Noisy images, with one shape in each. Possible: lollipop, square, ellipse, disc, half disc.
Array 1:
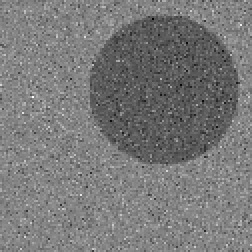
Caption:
dark disc
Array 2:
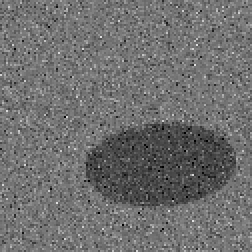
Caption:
dark ellipse
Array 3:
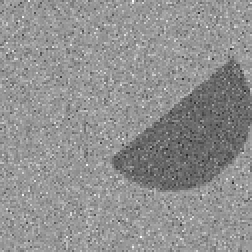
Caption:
dark half disc
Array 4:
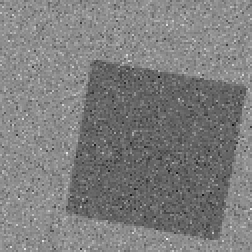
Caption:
dark square
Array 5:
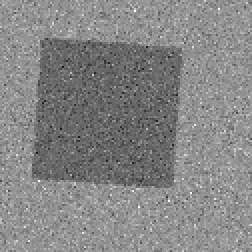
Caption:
dark square
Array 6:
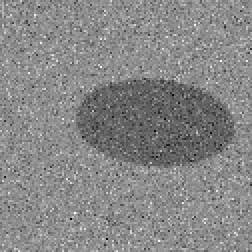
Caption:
dark ellipse
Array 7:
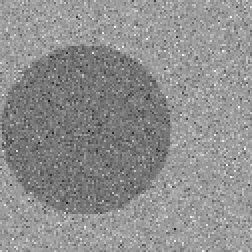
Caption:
dark disc
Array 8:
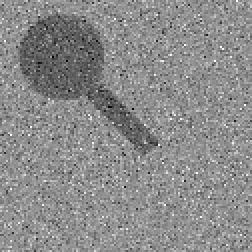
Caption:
dark lollipop
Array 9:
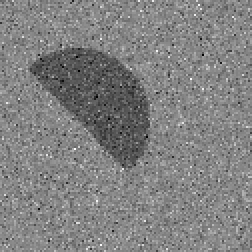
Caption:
dark half disc
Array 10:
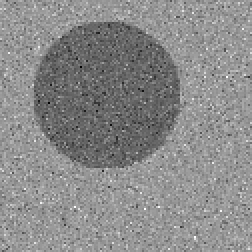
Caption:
dark disc
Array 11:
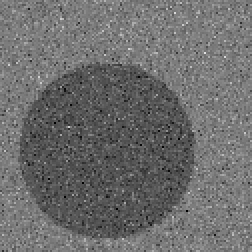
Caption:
dark disc
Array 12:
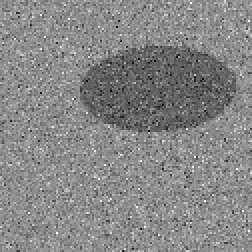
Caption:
dark ellipse
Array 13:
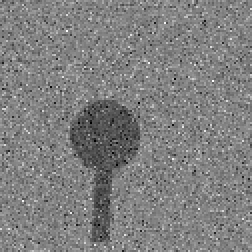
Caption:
dark lollipop
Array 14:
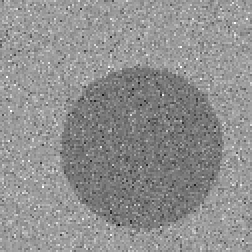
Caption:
dark disc
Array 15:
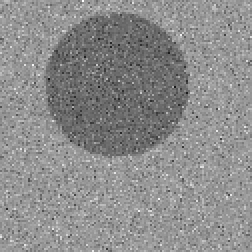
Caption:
dark disc
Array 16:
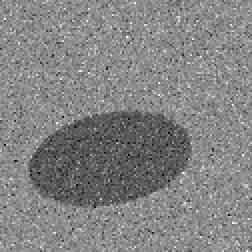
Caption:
dark ellipse
